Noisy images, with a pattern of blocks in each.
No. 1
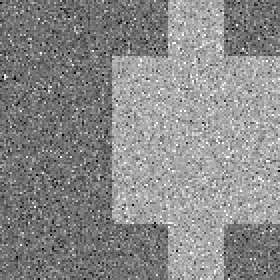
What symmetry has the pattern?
top and bottom mirror each other
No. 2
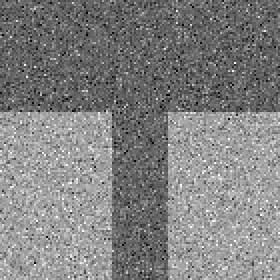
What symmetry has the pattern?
left and right mirror each other
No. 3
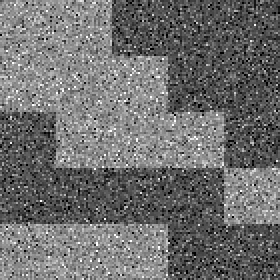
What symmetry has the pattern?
no symmetry
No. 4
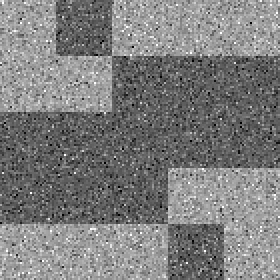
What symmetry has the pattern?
the same after a half turn
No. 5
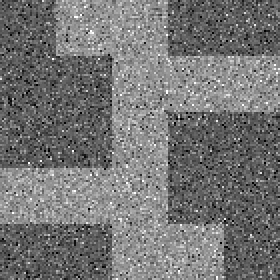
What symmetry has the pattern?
the same after a half turn
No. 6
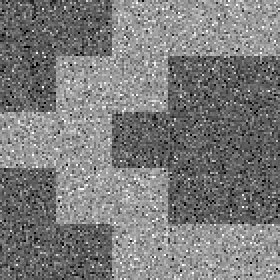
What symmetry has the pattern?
top and bottom mirror each other
